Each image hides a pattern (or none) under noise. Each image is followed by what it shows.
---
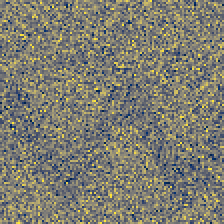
a wavy band
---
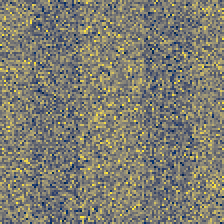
vertical stripes
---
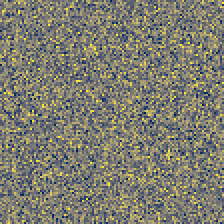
only noise
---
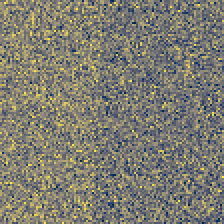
a sharp edge
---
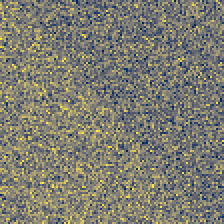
a sharp edge
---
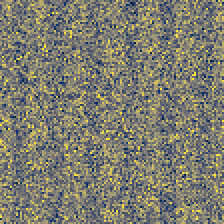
vertical stripes
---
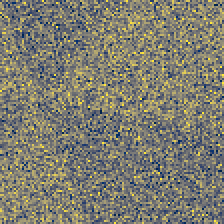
spokes from one point
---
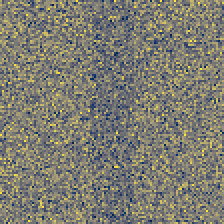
one vertical stripe
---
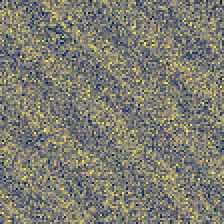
diagonal stripes
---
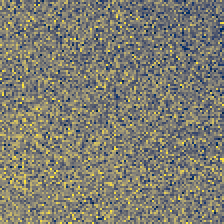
a smooth slope
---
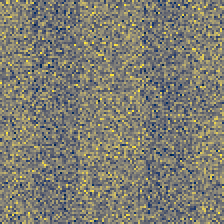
vertical stripes
